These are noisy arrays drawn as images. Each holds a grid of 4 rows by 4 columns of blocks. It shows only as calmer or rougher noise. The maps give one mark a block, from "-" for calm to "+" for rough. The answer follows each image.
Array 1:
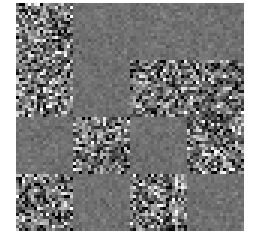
+---
+-++
-+-+
+-+-
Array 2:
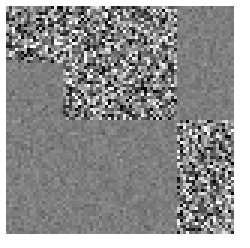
+++-
-++-
---+
---+
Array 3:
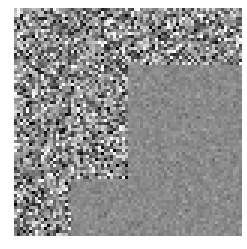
++++
++--
++--
+---
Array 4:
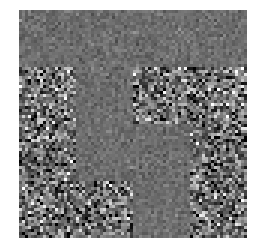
----
+-++
+--+
++-+
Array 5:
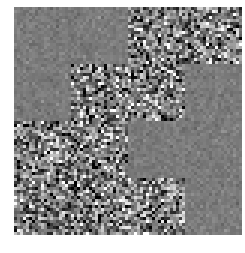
--++
-++-
++--
+++-
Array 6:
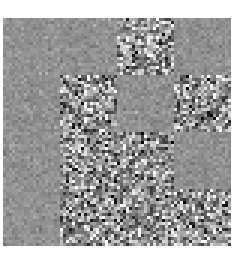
--+-
-+-+
-++-
-+++
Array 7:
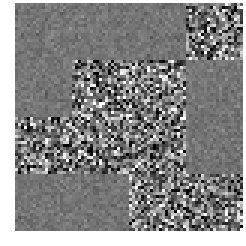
---+
-++-
+++-
--++
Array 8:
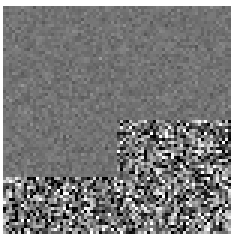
----
----
--++
++++
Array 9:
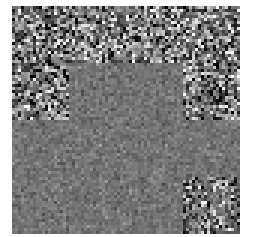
++++
+--+
----
---+
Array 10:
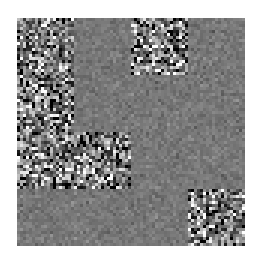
+-+-
+---
++--
---+
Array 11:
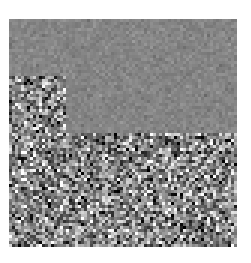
----
+---
++++
++++
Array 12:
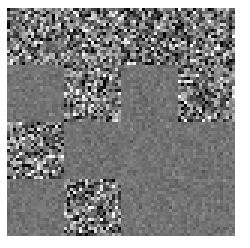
++++
-+-+
+---
-+--
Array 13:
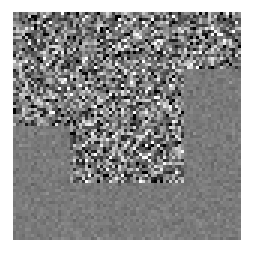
++++
+++-
-++-
----
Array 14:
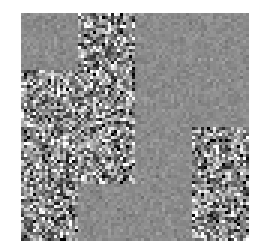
-+--
++--
++-+
+--+
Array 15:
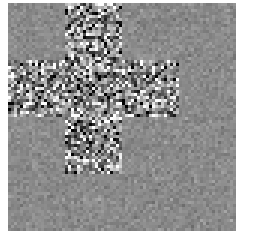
-+--
+++-
-+--
----
